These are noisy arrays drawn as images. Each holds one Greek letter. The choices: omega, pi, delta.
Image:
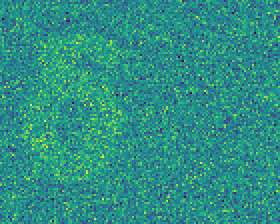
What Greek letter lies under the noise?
delta
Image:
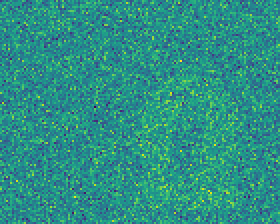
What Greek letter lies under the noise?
omega
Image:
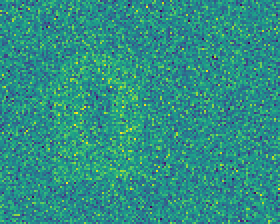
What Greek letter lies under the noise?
omega
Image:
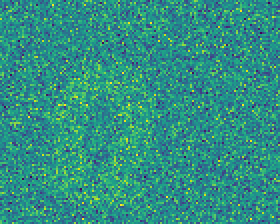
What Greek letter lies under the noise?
omega
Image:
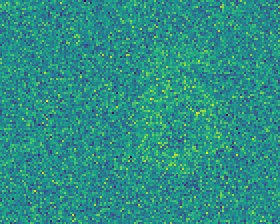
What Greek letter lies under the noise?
delta
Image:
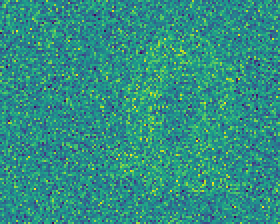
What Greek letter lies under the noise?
omega
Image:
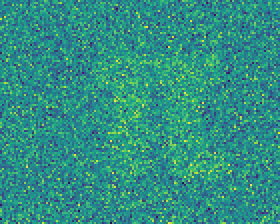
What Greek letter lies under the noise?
pi
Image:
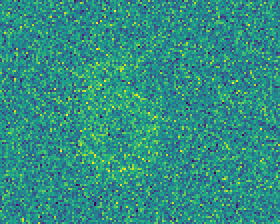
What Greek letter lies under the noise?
delta
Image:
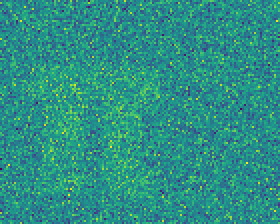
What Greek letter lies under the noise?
pi
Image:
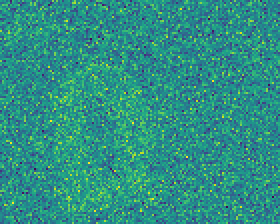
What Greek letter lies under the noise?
omega
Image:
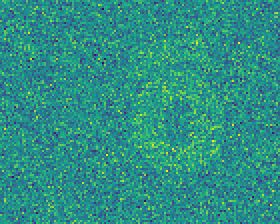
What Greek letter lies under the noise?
delta
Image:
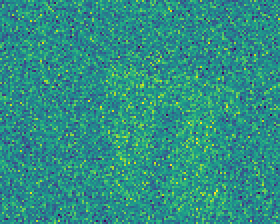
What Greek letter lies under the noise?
pi
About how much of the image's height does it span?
two thirds
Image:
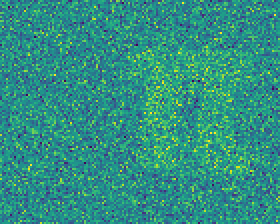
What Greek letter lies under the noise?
pi
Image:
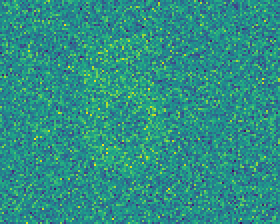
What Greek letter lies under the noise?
delta
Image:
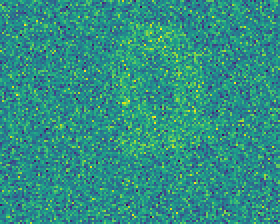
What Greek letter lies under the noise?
omega
